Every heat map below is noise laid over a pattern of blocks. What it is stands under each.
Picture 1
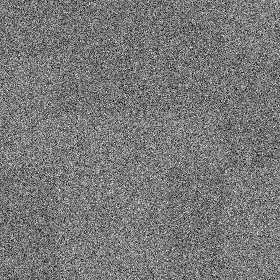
no symmetry
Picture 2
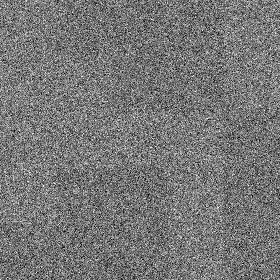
no symmetry
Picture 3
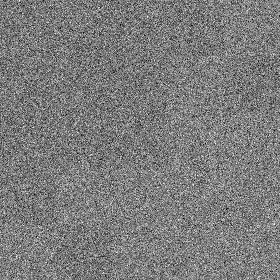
mirrored about the diagonal from the top left
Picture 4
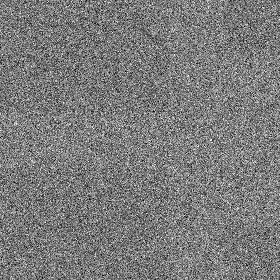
top and bottom mirror each other
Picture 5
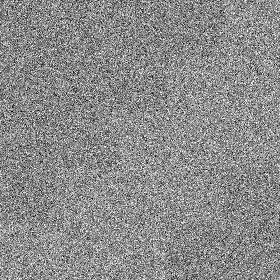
mirrored about the diagonal from the top left
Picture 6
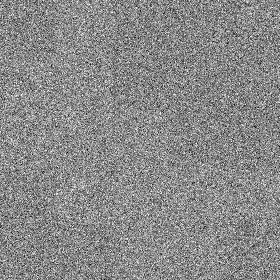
mirrored about the diagonal from the bottom left
